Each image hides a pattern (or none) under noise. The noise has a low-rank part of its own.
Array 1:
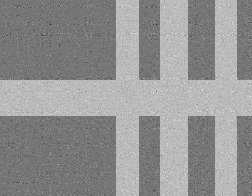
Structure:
bands of rows crossing bands of columns
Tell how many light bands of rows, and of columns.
1 and 3
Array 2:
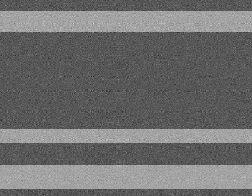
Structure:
bands of rows
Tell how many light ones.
3
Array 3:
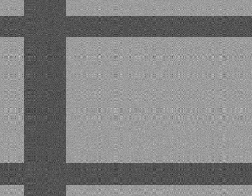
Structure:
bands of rows crossing bands of columns
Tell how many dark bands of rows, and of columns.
2 and 1
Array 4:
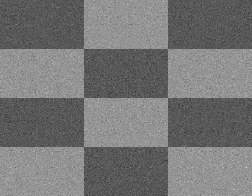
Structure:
a checkerboard
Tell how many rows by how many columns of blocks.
4 by 3
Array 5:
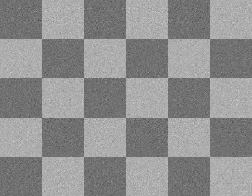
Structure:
a checkerboard
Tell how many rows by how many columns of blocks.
5 by 6
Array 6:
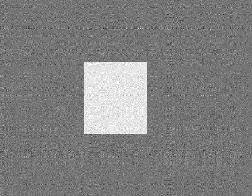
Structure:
one block
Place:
centre
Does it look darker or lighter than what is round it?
lighter
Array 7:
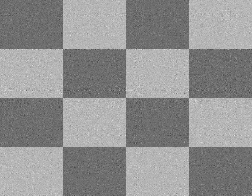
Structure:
a checkerboard
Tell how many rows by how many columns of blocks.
4 by 4
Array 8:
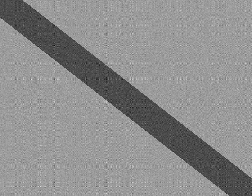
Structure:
a diagonal band
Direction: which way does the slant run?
top left to bottom right
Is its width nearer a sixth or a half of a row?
a sixth
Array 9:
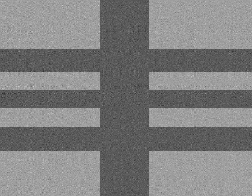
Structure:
bands of rows crossing bands of columns
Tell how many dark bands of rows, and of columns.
3 and 1
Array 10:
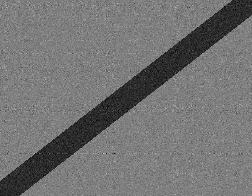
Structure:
a diagonal band
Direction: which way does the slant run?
bottom left to top right
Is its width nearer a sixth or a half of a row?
a sixth
